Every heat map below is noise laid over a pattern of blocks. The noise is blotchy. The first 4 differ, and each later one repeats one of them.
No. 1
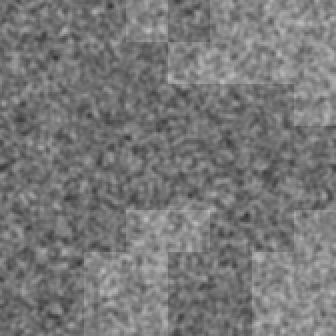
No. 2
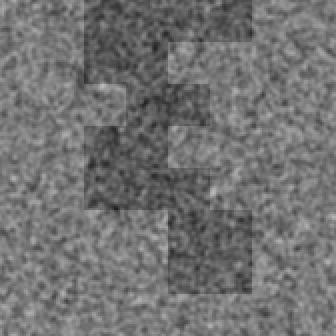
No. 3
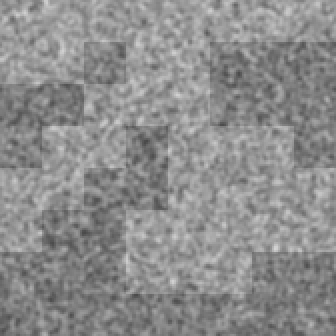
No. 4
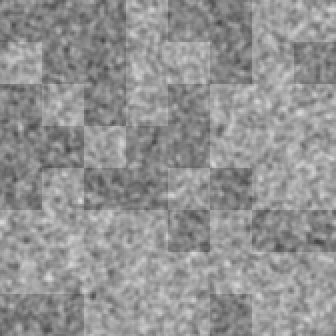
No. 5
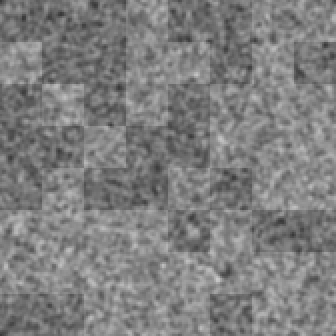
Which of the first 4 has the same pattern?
4
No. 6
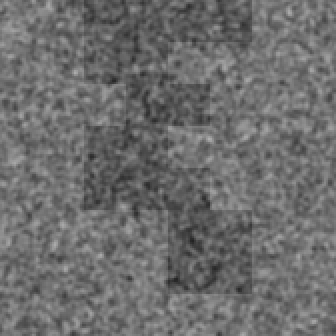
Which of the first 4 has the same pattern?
2
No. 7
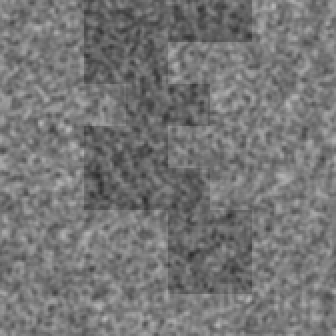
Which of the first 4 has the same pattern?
2
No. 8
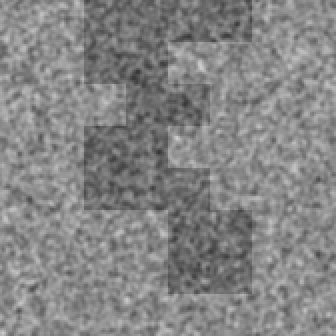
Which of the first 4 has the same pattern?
2
